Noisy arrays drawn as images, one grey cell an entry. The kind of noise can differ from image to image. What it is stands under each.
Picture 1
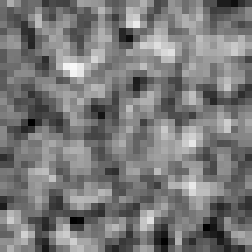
blotchy
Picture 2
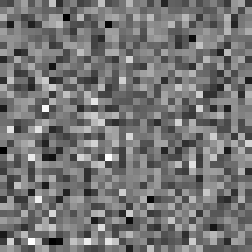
low rank plus noise
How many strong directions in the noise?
five to eight
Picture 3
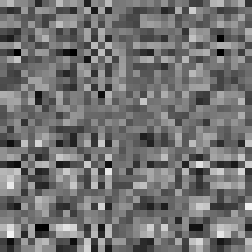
low rank plus noise
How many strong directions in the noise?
one
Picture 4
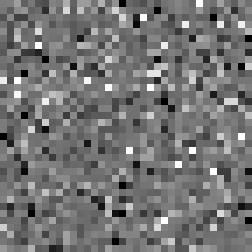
heavy tails
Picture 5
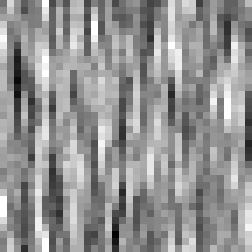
streaked along the columns
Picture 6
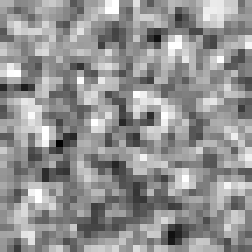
blotchy
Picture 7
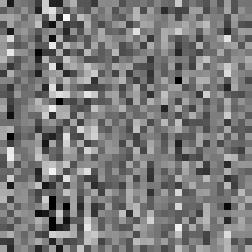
columns of uneven size
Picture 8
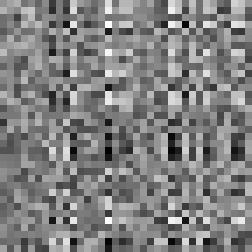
low rank plus noise
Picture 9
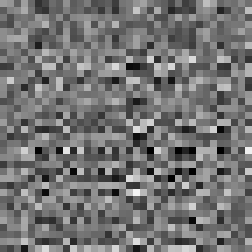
low rank plus noise
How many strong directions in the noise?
two
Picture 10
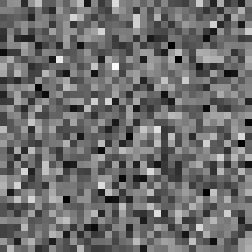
independent entries
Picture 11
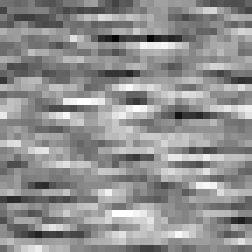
streaked along the rows
